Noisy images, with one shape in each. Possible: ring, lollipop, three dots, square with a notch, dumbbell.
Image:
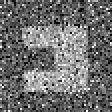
light square with a notch
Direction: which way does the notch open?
left
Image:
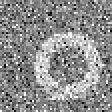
light ring
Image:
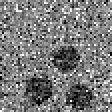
dark three dots
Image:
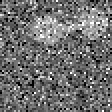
light dumbbell
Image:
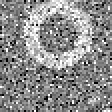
light ring
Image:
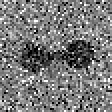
dark dumbbell
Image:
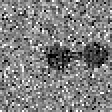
dark dumbbell
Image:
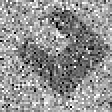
dark square with a notch
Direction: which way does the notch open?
up and left
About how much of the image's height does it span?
nearly all
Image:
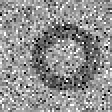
dark ring
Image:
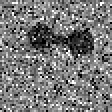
dark dumbbell
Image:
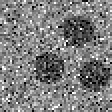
dark three dots
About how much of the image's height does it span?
two thirds
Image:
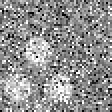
light three dots
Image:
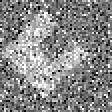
light square with a notch
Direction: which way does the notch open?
up and right
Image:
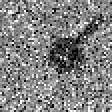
dark lollipop
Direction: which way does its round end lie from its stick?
down and left
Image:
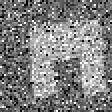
light square with a notch
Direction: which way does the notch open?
down
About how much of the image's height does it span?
two thirds
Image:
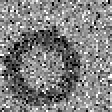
dark ring
